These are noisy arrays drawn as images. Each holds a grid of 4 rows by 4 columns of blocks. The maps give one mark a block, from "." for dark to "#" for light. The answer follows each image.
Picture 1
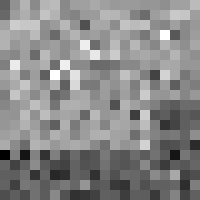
# # # #
# # # #
# # # .
. . . .
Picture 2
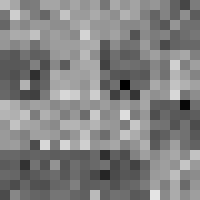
# # # .
. # . #
# # # .
. . . #
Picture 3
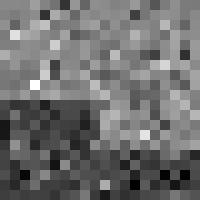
# # # #
# # # #
. . # #
. . . .
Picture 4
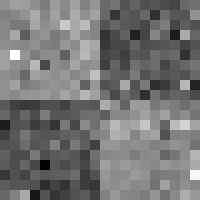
# # . .
# # . .
. . # #
. . # #
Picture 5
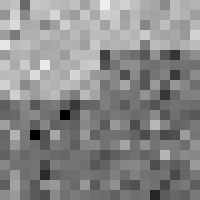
# # # #
# # . .
. . . .
. . . .
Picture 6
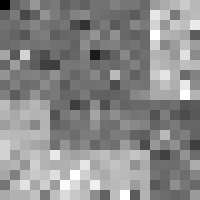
. . . #
. . . #
# . . .
# # # .
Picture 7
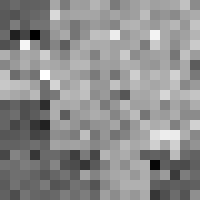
. # # #
# # # #
. # # #
. . # .
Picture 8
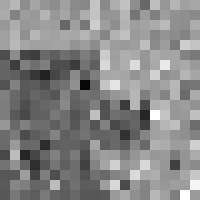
# # # #
. . # #
. . . #
. . # #
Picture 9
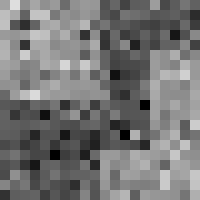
# # . .
# # . #
. . . #
. . # #
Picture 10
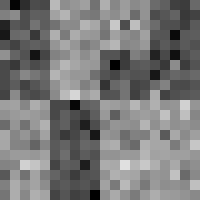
. # # .
. # . .
# . # #
# . # #
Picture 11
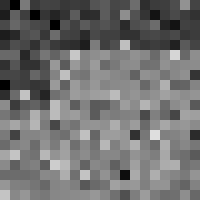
. . . .
. # # #
# # # #
# # # #
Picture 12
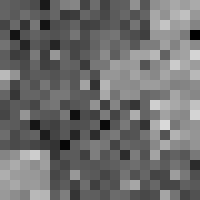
. . . #
. . # #
. . . #
# . . .
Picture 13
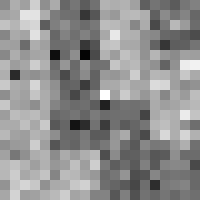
# . # .
# . # #
# . . #
# # . .
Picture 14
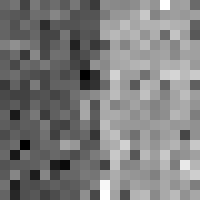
. . # #
. . # #
. . # #
. . # #
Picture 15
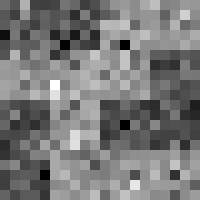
. . # #
# # # .
. # . .
. # # #
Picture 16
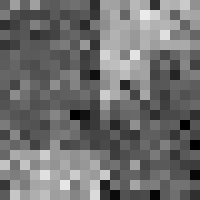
. . # #
. . # .
. . . .
# # . .
